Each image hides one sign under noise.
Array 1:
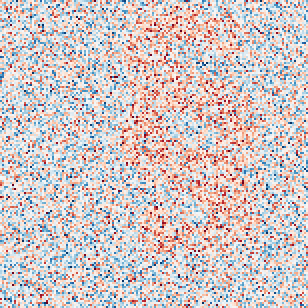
section sign
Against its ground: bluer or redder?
redder
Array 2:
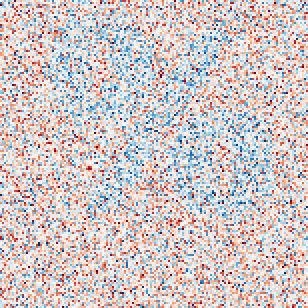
percent sign
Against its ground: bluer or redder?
bluer
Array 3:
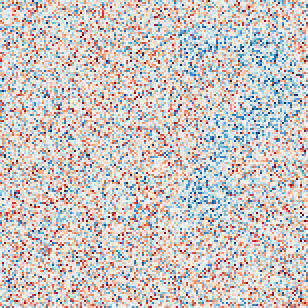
question mark
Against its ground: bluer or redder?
bluer
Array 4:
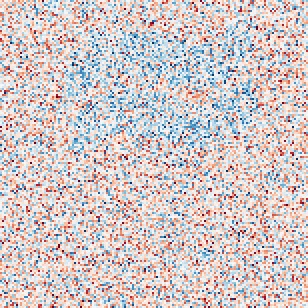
approximately sign
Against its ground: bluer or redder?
bluer
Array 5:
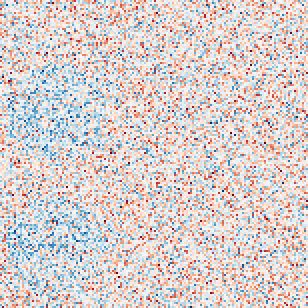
colon
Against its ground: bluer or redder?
bluer
